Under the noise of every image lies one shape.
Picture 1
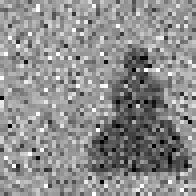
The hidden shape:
chess pawn
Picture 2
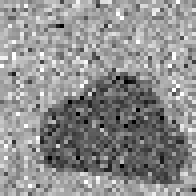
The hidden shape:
cloud
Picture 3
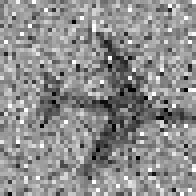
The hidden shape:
airplane
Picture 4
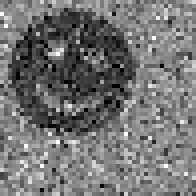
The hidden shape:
smiling face
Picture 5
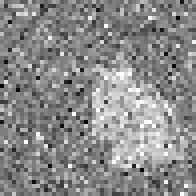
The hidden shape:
chess knight
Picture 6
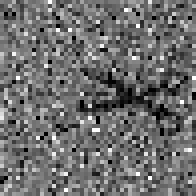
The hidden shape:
pair of scissors
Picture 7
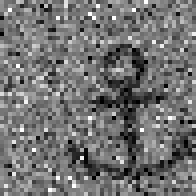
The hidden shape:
anchor
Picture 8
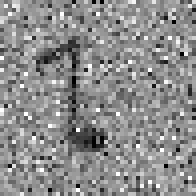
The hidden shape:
musical note
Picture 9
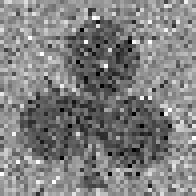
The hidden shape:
club
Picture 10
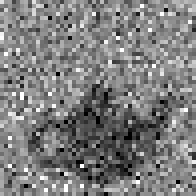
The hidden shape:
teapot
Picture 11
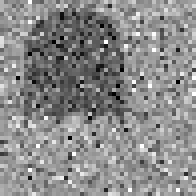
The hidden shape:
ghost
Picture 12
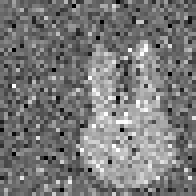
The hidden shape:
rabbit's head
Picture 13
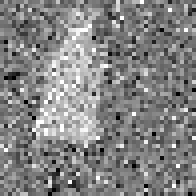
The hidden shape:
bottle
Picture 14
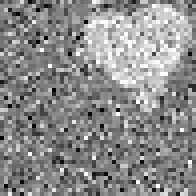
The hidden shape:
heart
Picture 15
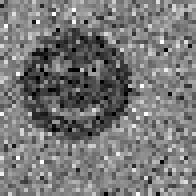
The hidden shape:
smiling face
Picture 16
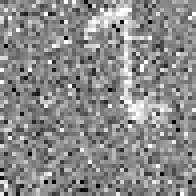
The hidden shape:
musical note
